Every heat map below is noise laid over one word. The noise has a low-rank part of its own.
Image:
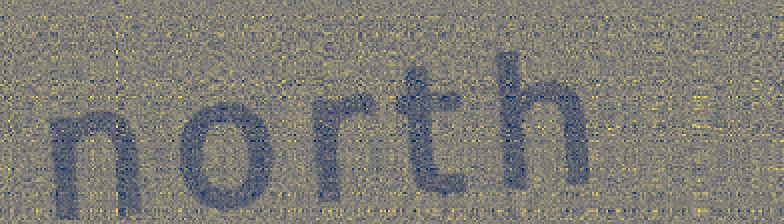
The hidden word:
north
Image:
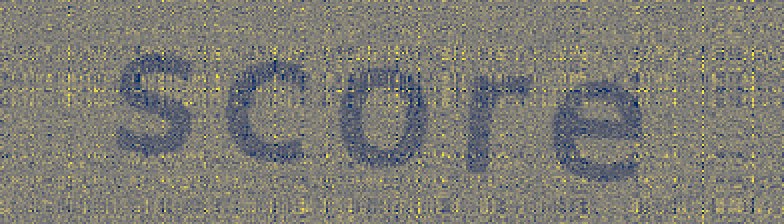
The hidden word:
score
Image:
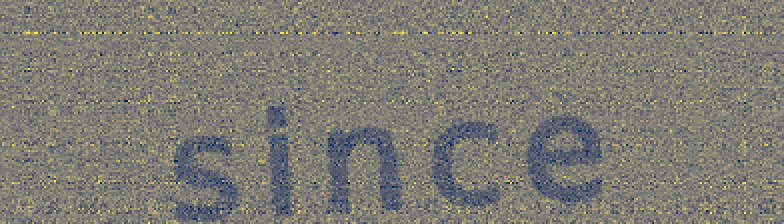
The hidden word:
since
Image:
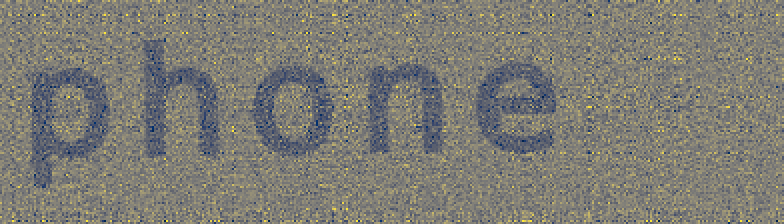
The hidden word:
phone
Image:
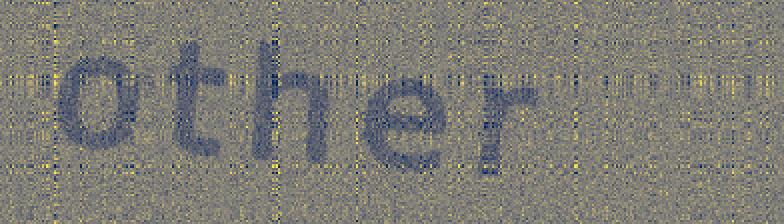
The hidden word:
other
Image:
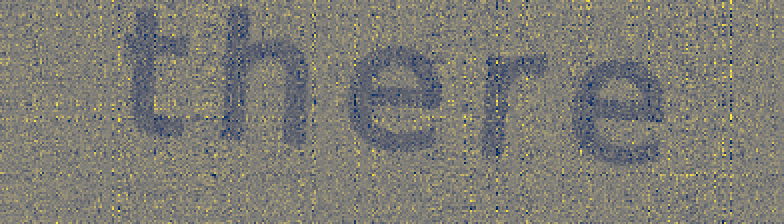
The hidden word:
there
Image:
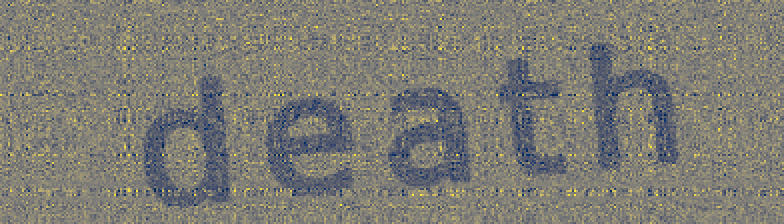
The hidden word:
death
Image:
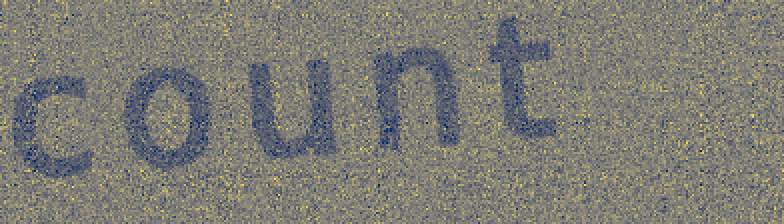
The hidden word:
count
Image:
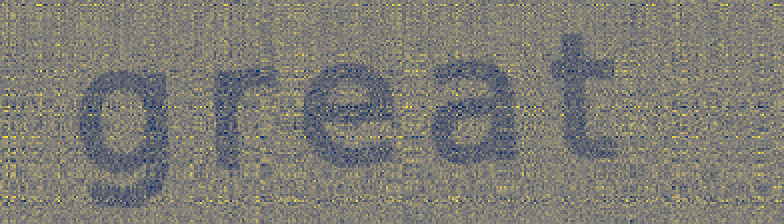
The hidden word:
great
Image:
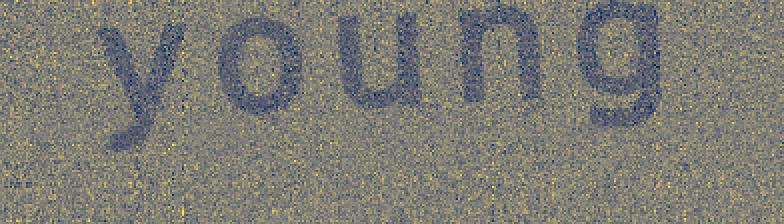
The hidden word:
young
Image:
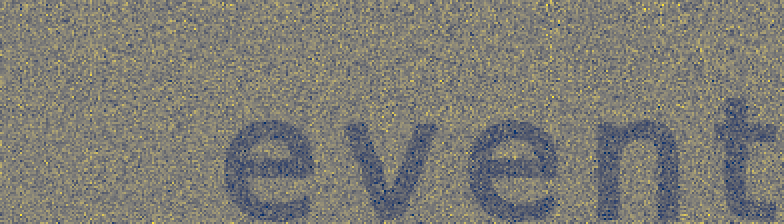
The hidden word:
event
